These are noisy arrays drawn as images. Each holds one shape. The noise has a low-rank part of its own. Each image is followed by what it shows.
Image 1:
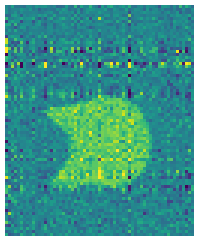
cat's head
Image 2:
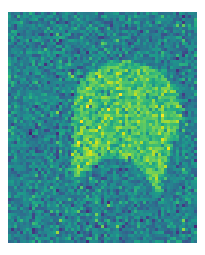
cat's head
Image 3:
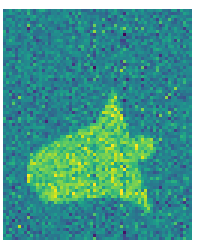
bell
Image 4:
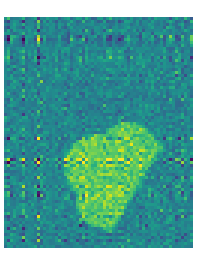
cloud
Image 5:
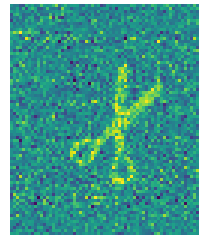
pair of scissors
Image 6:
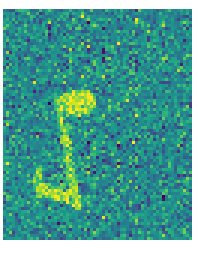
musical note
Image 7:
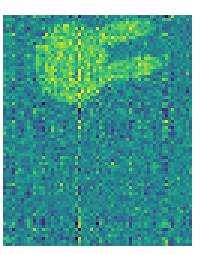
rabbit's head
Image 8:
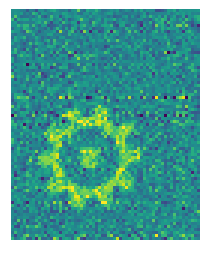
gear
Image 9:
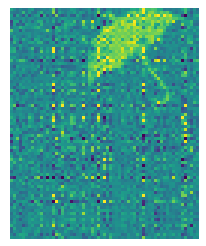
umbrella
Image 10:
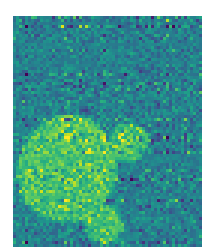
bear's head
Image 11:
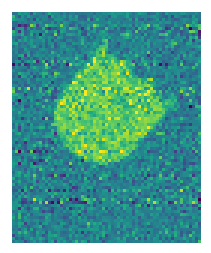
ghost
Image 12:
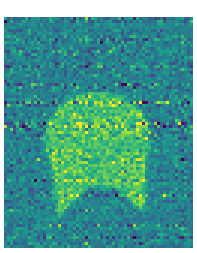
cat's head
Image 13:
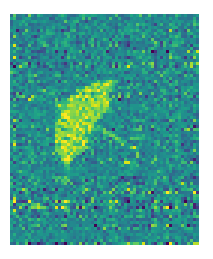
umbrella
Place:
centre
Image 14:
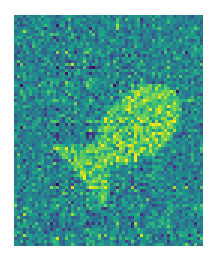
fish
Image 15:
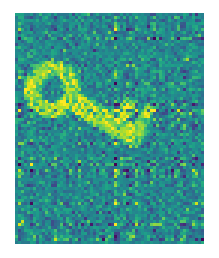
key
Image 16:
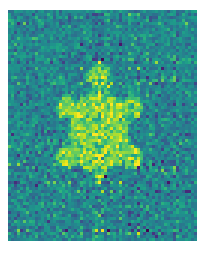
turtle
